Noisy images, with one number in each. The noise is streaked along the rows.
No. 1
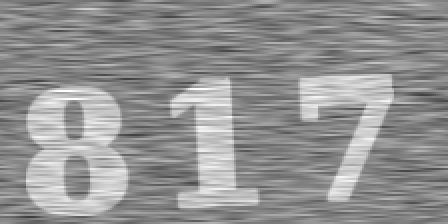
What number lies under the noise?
817
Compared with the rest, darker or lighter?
lighter
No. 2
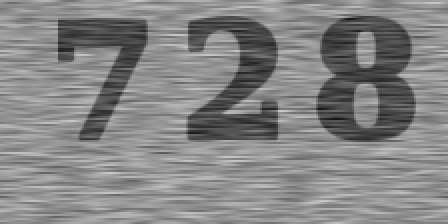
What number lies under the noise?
728
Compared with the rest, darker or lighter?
darker
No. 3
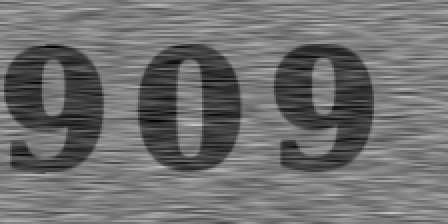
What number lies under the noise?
909
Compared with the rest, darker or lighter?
darker
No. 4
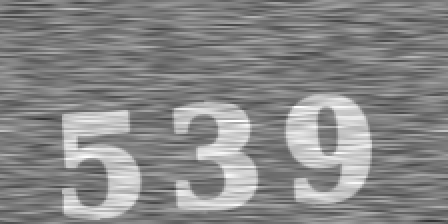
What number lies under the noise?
539
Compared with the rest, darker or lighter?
lighter
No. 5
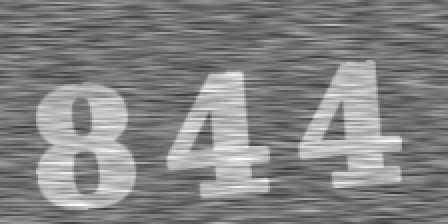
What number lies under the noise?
844
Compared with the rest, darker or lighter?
lighter
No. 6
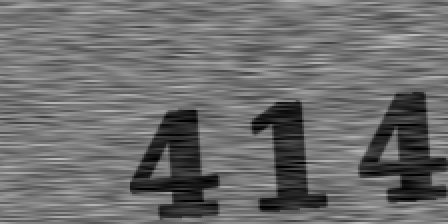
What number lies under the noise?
414
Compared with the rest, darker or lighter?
darker
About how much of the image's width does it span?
two thirds
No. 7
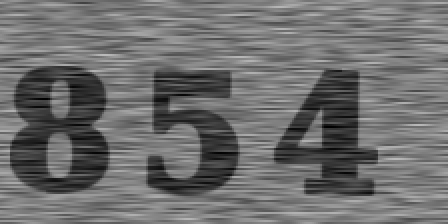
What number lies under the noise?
854
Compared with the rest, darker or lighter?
darker
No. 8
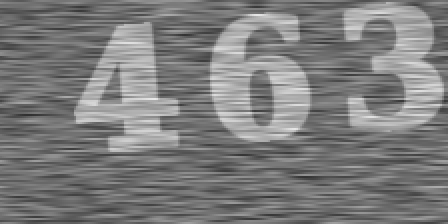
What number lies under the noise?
463
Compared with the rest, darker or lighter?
lighter
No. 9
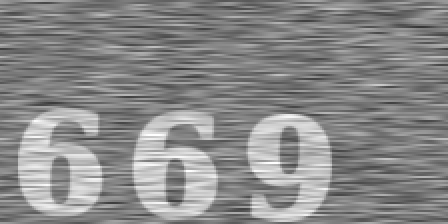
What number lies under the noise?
669
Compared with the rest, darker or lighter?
lighter
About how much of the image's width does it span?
two thirds
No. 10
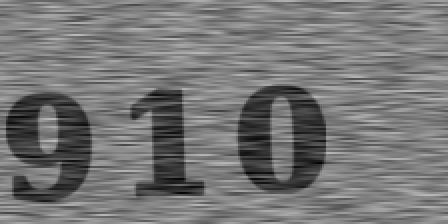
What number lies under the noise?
910
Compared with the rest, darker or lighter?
darker
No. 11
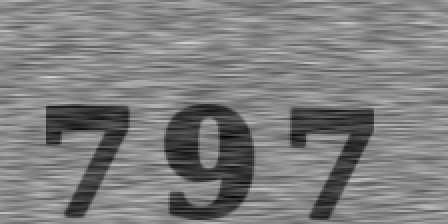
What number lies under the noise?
797
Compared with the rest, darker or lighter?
darker
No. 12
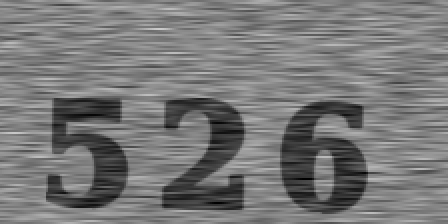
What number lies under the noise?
526
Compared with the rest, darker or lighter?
darker
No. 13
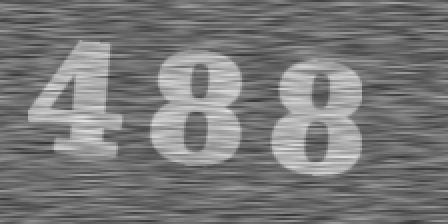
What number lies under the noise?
488
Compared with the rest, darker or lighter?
lighter
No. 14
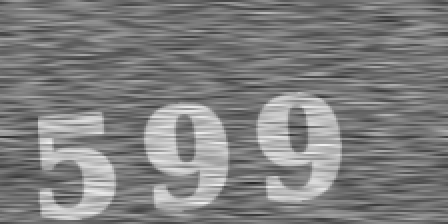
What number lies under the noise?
599
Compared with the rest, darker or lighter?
lighter
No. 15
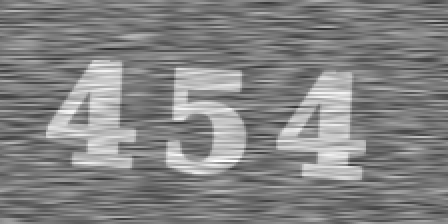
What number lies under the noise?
454
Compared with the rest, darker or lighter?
lighter
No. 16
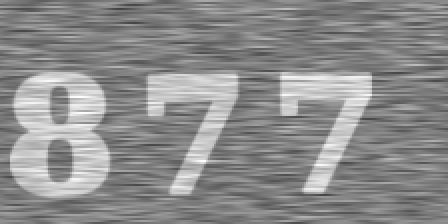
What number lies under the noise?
877
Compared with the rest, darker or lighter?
lighter
